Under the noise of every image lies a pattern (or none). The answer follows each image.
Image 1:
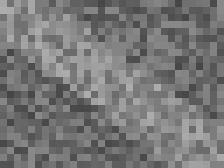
a diagonal band
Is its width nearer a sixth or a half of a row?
a half
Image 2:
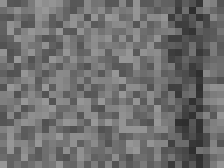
one band of columns
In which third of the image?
right
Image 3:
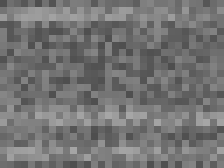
bands of rows
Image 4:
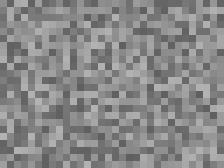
only noise
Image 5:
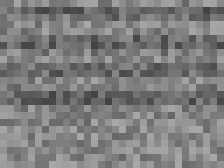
bands of rows
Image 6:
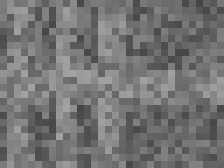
bands of rows crossing bands of columns
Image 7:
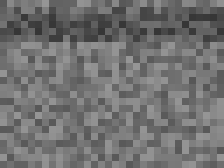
one band of rows
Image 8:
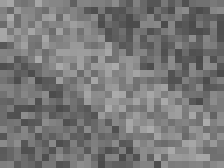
a diagonal band
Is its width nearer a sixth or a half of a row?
a half
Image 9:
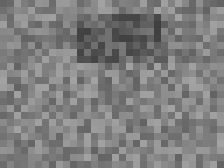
one block
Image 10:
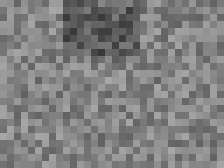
one block
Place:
top middle
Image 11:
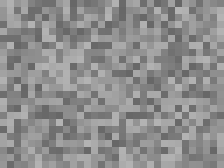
only noise
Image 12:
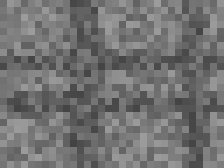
bands of rows crossing bands of columns
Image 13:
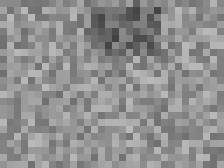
one block
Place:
top middle
